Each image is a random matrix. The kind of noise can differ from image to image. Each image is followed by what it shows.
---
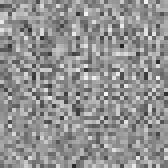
low rank plus noise
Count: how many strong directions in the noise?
one
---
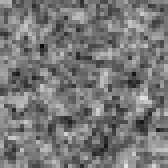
blotchy
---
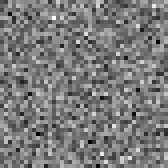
independent entries
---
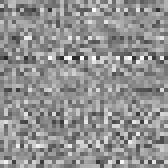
rows of uneven size
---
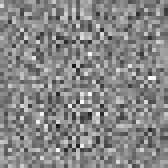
low rank plus noise
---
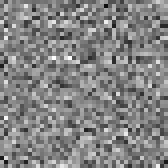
low rank plus noise
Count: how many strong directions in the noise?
one
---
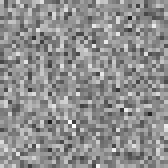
independent entries
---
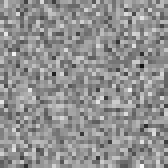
independent entries
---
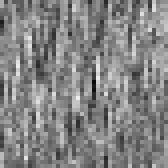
streaked along the columns
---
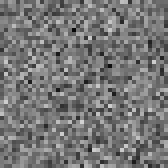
independent entries
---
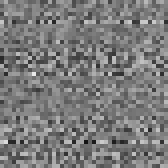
rows of uneven size
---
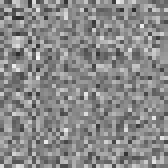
low rank plus noise
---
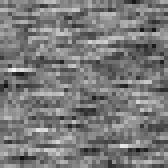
streaked along the rows
